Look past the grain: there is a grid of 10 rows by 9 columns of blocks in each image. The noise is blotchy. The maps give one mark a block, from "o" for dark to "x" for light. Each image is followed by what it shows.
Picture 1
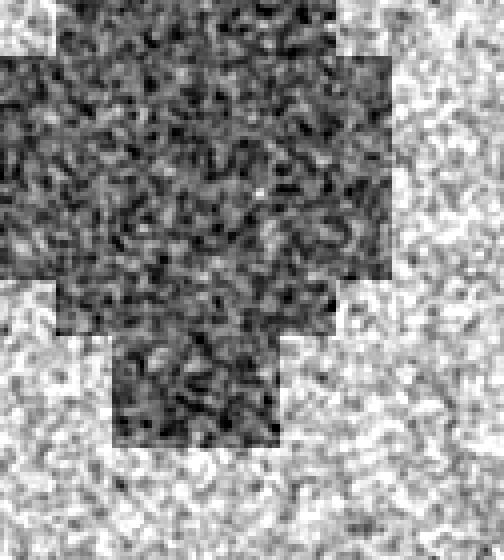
x o o o o o x x x
o o o o o o o x x
o o o o o o o x x
o o o o o o o x x
o o o o o o o x x
x o o o o o x x x
x x o o o x x x x
x x o o o x x x x
x x x x x x x x x
x x x x x x x x x
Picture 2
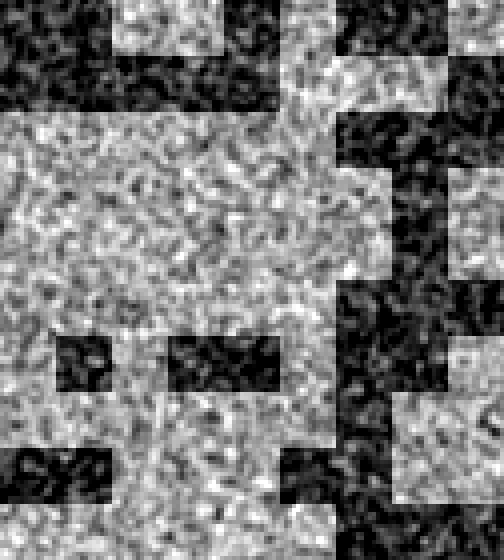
o o x x o x o o x
o o o o o x x x o
x x x x x x o o o
x x x x x x x o x
x x x x x x x o x
x x x x x x o o o
x o x o o x o o x
x x x x x x o x x
o o x x x o o x x
x x x x x x o o o
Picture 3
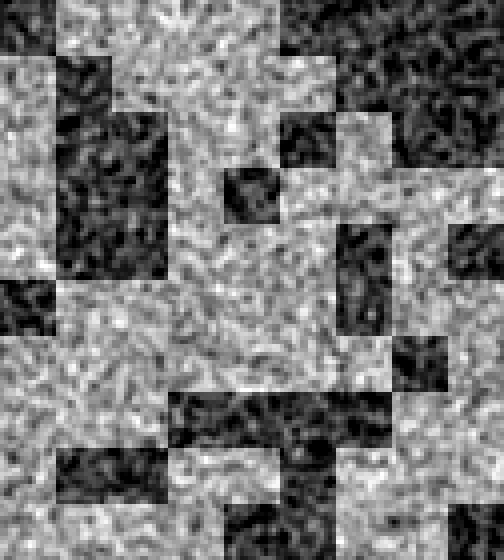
o x x x x o o o o
x o x x x x o o o
x o o x x o x o o
x o o x o x x x x
x o o x x x o x o
o x x x x x o x x
x x x x x x x o x
x x x o o o o x x
x o o x x o x x x
x x x x o o x x o
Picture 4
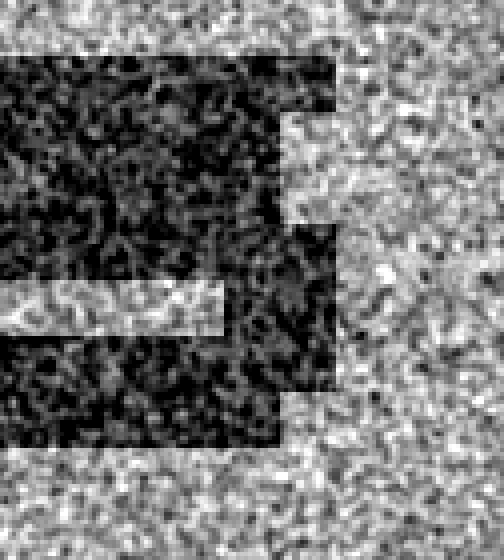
x x x x x x x x x
o o o o o o x x x
o o o o o x x x x
o o o o o x x x x
o o o o o o x x x
x x x x o o x x x
o o o o o o x x x
o o o o o x x x x
x x x x x x x x x
x x x x x x x x x
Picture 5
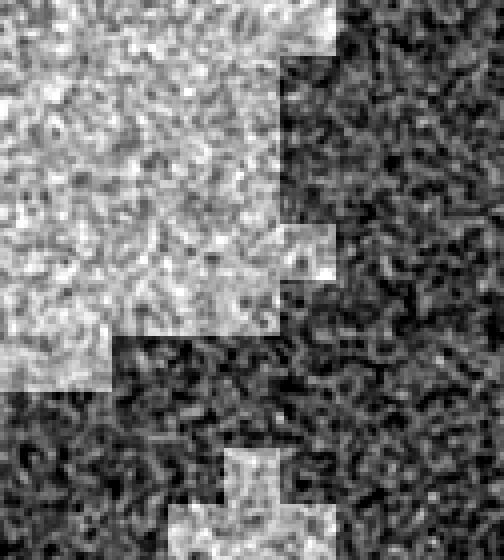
x x x x x x o o o
x x x x x o o o o
x x x x x o o o o
x x x x x o o o o
x x x x x x o o o
x x x x x o o o o
x x o o o o o o o
o o o o o o o o o
o o o o x o o o o
o o o x x x o o o
